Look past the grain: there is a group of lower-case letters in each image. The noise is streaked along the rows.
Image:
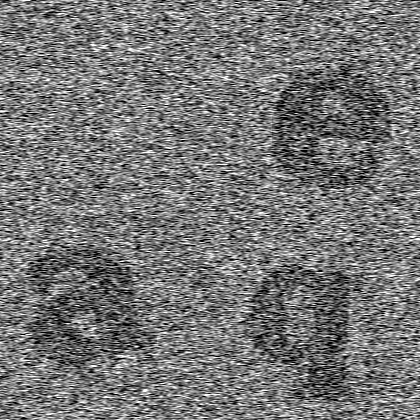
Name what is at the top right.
e
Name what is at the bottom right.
q
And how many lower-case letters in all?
3
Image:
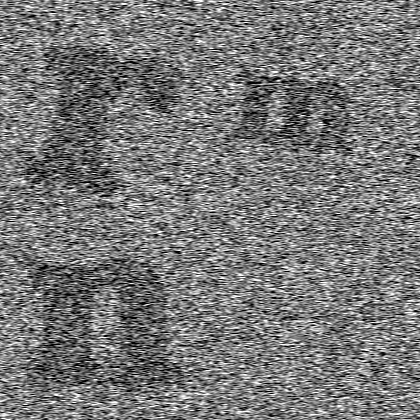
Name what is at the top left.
r
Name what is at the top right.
m
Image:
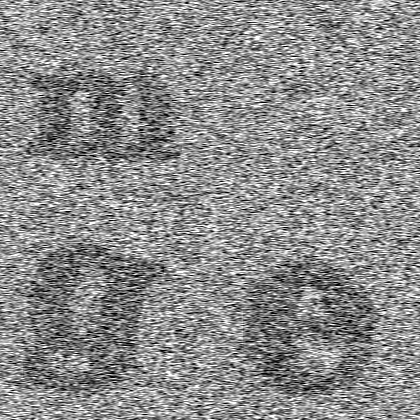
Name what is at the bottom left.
g
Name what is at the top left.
m
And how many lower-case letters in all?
3
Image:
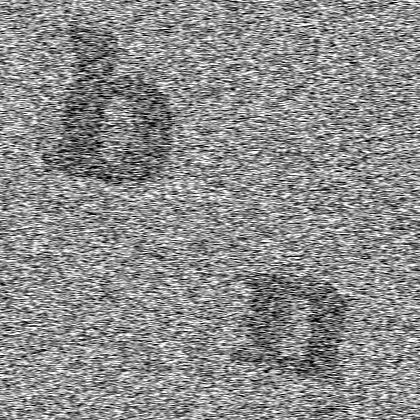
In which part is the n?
bottom right
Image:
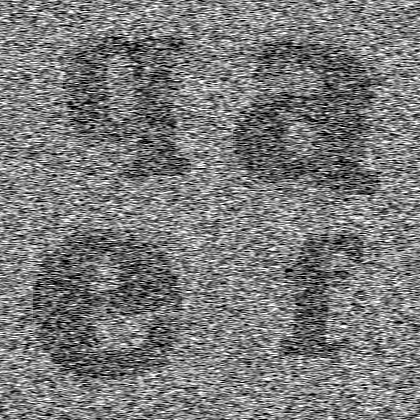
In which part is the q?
top left
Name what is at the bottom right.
f
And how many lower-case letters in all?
4
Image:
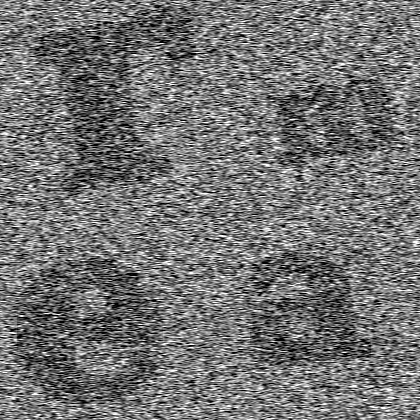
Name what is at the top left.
r
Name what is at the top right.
m
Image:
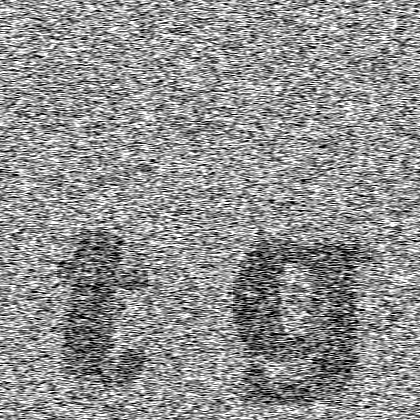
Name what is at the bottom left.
t
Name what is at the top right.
nothing
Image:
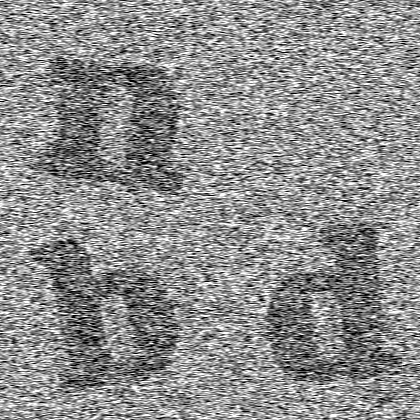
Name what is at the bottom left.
b
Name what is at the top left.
n
